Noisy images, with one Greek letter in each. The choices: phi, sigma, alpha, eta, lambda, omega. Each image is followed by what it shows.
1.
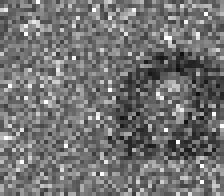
omega
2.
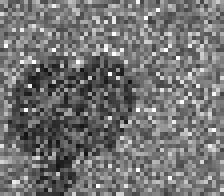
phi
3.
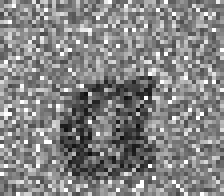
alpha
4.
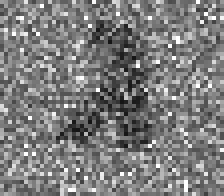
lambda
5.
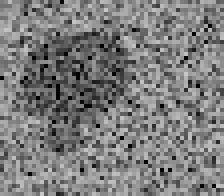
phi
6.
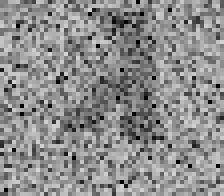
lambda
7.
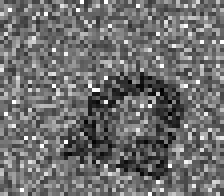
omega
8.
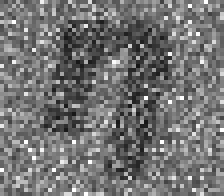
eta
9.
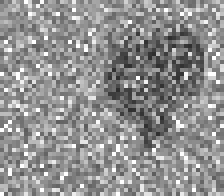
phi
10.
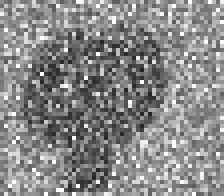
phi
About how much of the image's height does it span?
nearly all
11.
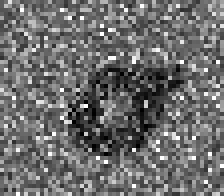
sigma
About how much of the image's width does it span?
half
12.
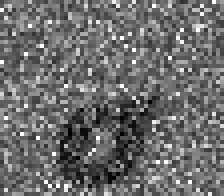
sigma
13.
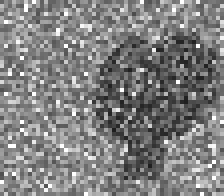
phi
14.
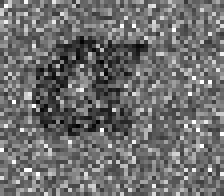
alpha
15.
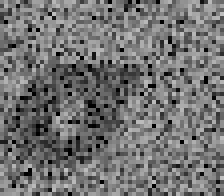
sigma
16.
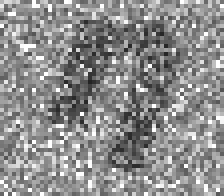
eta
